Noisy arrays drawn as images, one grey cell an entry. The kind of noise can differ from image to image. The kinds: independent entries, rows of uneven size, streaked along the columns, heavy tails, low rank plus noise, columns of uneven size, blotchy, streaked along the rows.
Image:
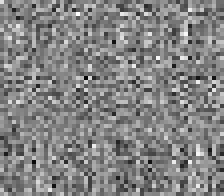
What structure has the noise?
low rank plus noise
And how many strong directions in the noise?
one
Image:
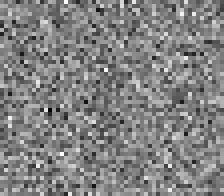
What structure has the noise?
independent entries
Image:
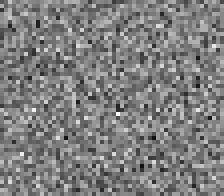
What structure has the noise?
independent entries
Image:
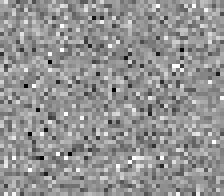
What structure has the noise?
heavy tails
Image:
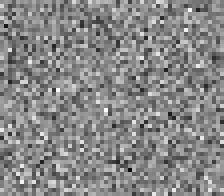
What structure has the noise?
independent entries
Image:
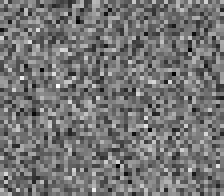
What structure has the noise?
independent entries
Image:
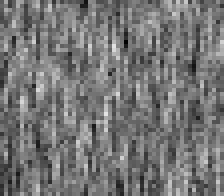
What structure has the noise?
streaked along the columns
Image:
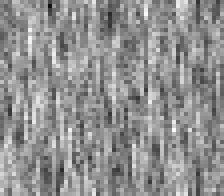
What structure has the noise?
streaked along the columns
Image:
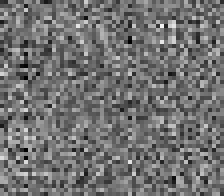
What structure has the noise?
low rank plus noise
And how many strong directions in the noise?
three or four
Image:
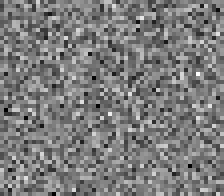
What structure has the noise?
independent entries
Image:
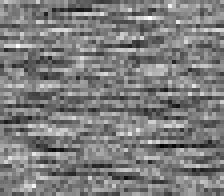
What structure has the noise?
streaked along the rows
